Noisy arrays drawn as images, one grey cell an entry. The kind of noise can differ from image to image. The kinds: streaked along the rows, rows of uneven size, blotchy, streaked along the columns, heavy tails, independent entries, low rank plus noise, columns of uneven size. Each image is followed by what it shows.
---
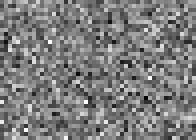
independent entries
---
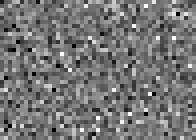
heavy tails
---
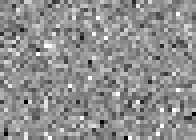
heavy tails
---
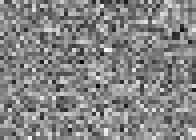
low rank plus noise
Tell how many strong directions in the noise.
five to eight
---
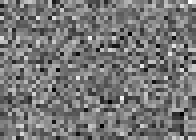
low rank plus noise
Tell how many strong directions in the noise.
five to eight
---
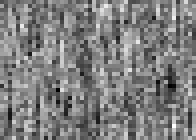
streaked along the columns
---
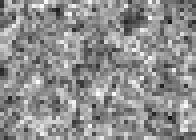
blotchy
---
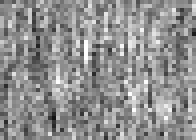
streaked along the columns
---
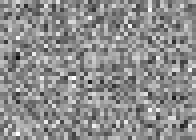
low rank plus noise
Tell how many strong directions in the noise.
three or four
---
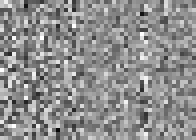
columns of uneven size
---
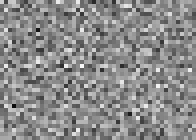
low rank plus noise
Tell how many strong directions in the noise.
one
